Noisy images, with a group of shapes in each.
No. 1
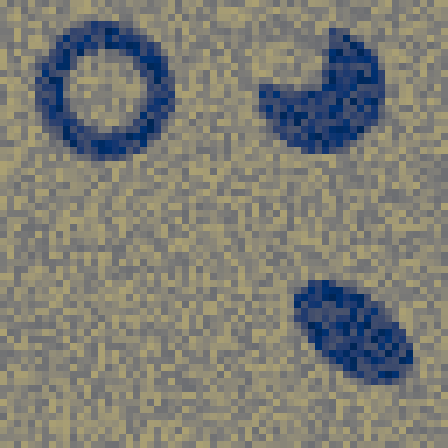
top left: ring; top right: disc with a wedge cut out; bottom right: ellipse
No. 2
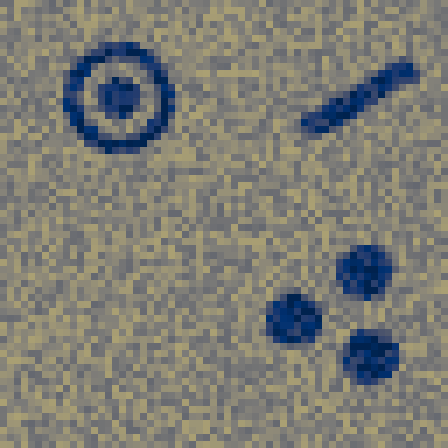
top left: bullseye; top right: bar; bottom right: three dots
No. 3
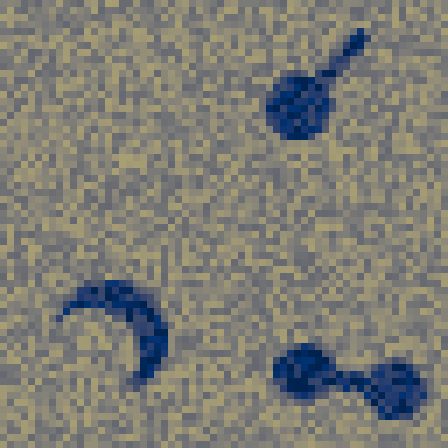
top right: lollipop; bottom left: crescent; bottom right: dumbbell
